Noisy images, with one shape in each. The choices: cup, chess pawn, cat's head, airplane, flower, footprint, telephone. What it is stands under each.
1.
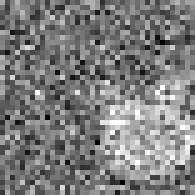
light cat's head
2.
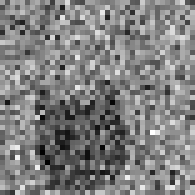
dark cat's head
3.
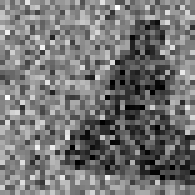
dark chess pawn
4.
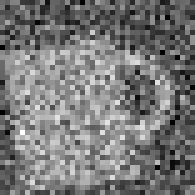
light cup
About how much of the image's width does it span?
nearly all
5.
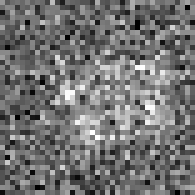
light telephone
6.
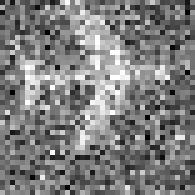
light airplane
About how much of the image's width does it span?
nearly all
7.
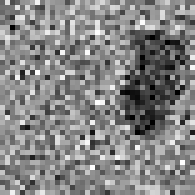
dark footprint
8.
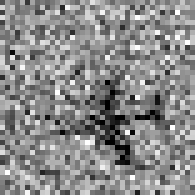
dark airplane
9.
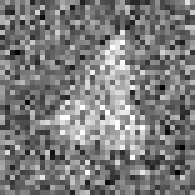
light chess pawn
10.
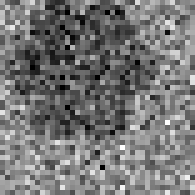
dark flower
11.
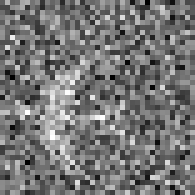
light airplane
